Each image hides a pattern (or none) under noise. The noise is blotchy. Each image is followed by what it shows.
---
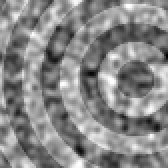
rings round one point
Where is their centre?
middle right
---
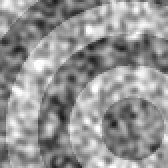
rings round one point
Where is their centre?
bottom right
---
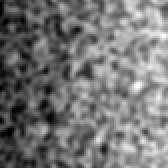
a smooth slope
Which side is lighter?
right
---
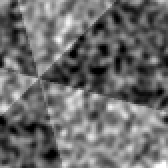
spokes from one point
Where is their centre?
middle left
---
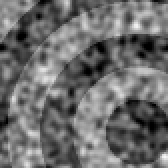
rings round one point
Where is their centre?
bottom right
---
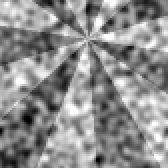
spokes from one point
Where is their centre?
top middle
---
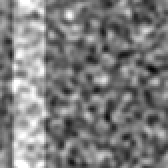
one vertical stripe
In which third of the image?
left
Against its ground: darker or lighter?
lighter
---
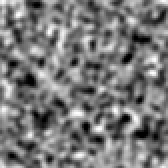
only noise
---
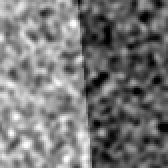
a sharp edge
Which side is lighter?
left
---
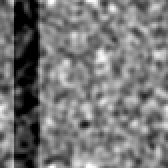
one vertical stripe
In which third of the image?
left
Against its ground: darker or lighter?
darker
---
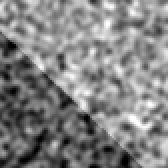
a sharp edge
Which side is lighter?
top right
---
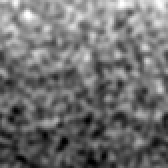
a smooth slope
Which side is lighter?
top
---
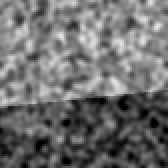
a sharp edge
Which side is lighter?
top
